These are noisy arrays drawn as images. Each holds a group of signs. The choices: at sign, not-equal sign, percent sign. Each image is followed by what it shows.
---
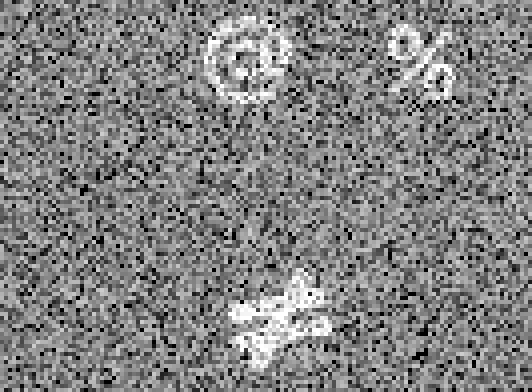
top middle: light at sign; top right: light percent sign; bottom middle: light not-equal sign
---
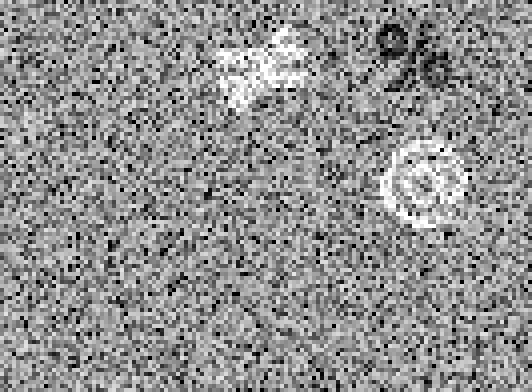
top middle: light not-equal sign; top right: dark percent sign; middle right: light at sign
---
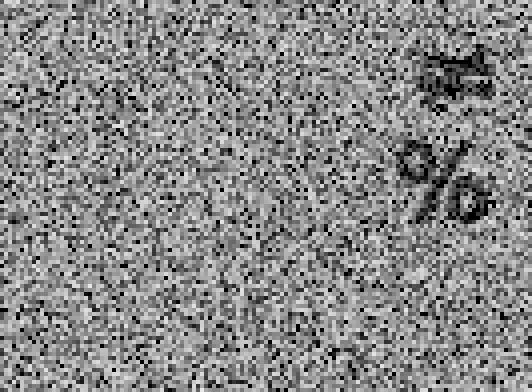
top right: dark not-equal sign; middle right: dark percent sign
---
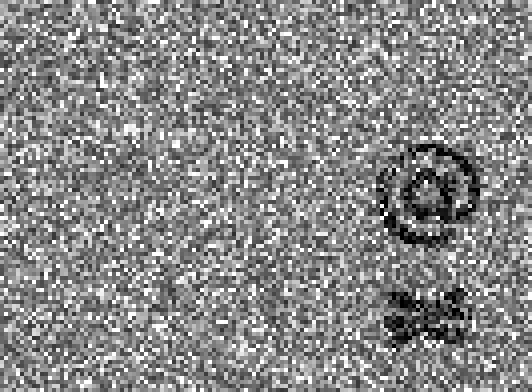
middle right: dark at sign; bottom right: dark not-equal sign
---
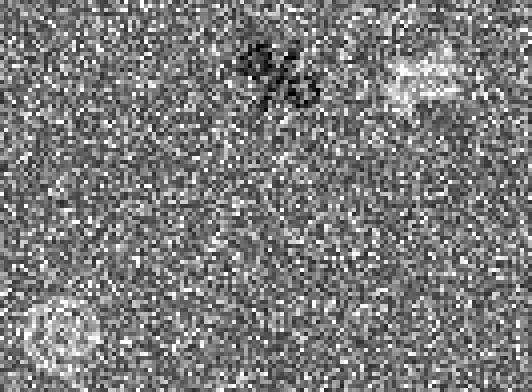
top middle: dark percent sign; top right: light not-equal sign; bottom left: light at sign
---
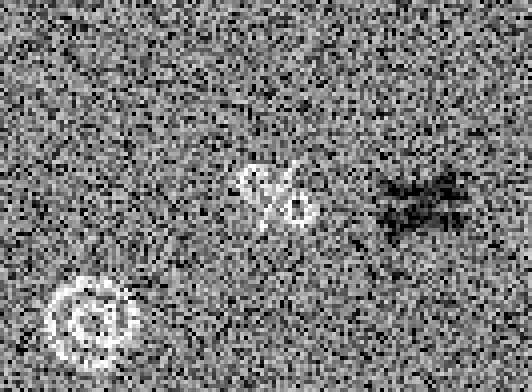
centre: light percent sign; middle right: dark not-equal sign; bottom left: light at sign
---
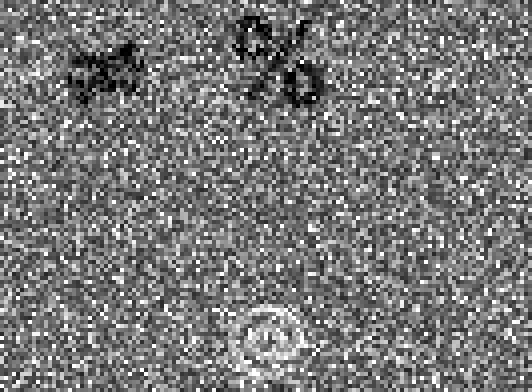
top left: dark not-equal sign; top middle: dark percent sign; bottom middle: light at sign
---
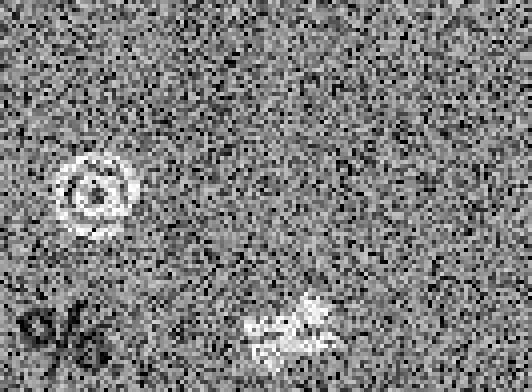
middle left: light at sign; bottom left: dark percent sign; bottom middle: light not-equal sign
